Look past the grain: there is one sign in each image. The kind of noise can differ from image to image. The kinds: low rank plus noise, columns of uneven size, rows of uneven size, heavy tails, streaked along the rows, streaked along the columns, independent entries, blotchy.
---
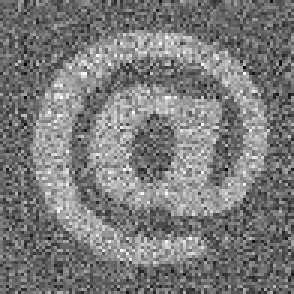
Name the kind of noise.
low rank plus noise
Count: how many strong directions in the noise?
five to eight
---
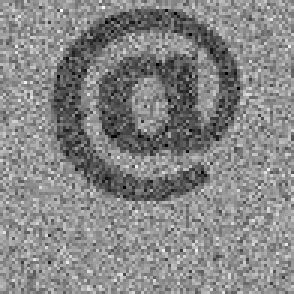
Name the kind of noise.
independent entries
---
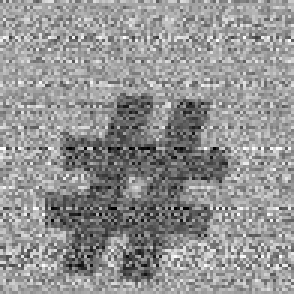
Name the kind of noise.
rows of uneven size
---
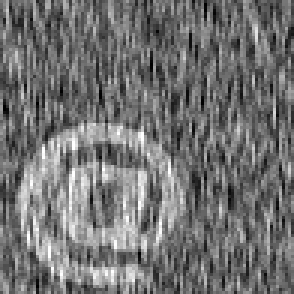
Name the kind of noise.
streaked along the columns
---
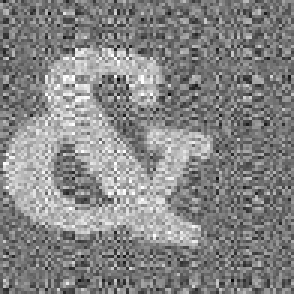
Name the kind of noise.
low rank plus noise
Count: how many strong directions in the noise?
one
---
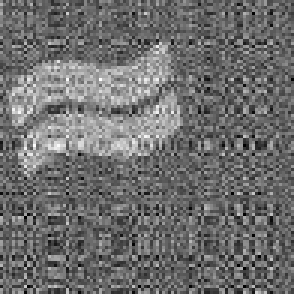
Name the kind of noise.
low rank plus noise
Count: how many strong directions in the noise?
one
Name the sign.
approximately sign
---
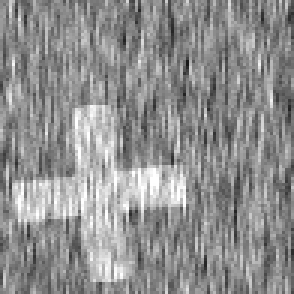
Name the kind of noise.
streaked along the columns
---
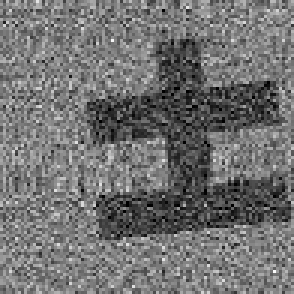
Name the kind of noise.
low rank plus noise
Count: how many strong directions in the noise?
three or four
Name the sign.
plus-minus sign
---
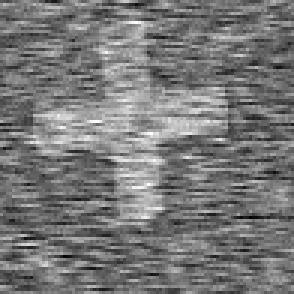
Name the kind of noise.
streaked along the rows
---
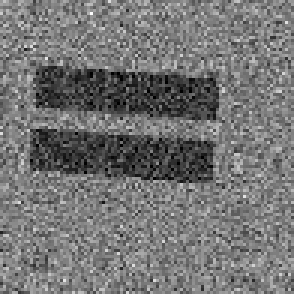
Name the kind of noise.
low rank plus noise
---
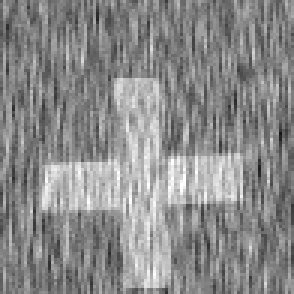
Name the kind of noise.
streaked along the columns
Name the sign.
plus sign
